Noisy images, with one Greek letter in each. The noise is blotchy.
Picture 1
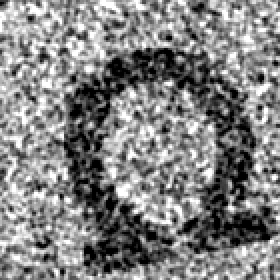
omega
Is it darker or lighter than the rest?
darker
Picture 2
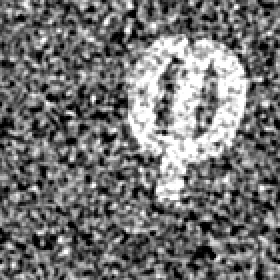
phi
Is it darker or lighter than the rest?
lighter
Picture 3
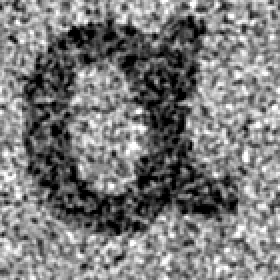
alpha
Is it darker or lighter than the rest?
darker
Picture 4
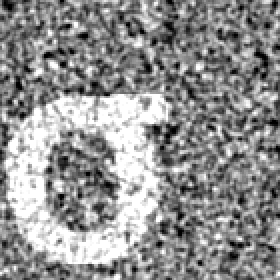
sigma
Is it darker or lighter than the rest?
lighter
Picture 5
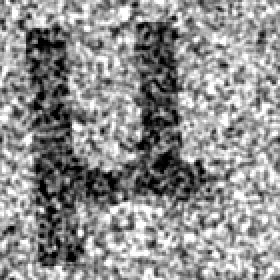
mu
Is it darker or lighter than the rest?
darker
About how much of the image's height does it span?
nearly all
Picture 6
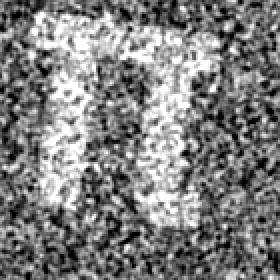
pi
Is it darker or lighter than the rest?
lighter
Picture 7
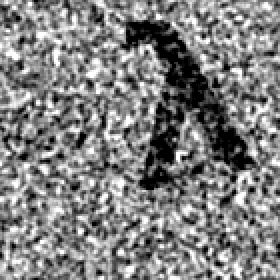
lambda
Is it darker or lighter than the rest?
darker
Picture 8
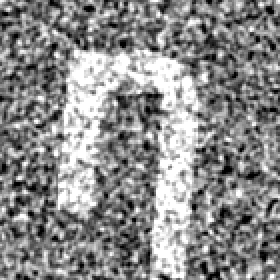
eta
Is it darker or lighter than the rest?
lighter
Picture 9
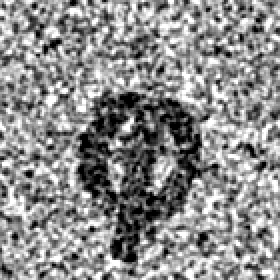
phi
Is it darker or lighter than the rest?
darker
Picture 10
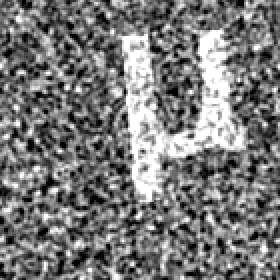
mu
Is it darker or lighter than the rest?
lighter
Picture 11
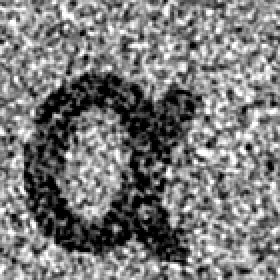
alpha
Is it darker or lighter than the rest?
darker
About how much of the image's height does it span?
two thirds
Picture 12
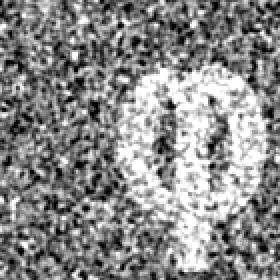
phi
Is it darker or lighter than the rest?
lighter
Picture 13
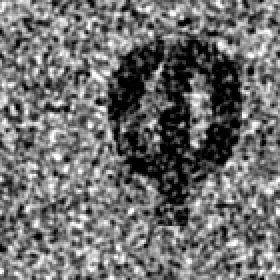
phi
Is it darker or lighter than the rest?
darker
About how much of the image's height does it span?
two thirds
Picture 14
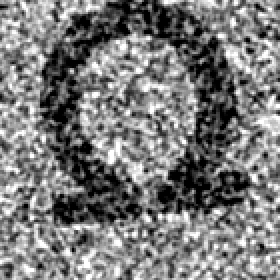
omega
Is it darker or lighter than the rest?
darker
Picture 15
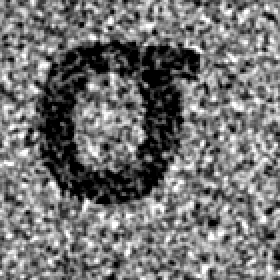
sigma
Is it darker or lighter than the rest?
darker
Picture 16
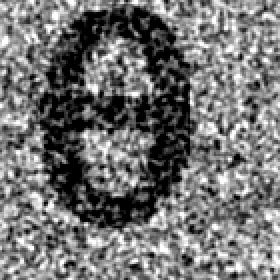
theta
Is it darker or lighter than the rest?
darker
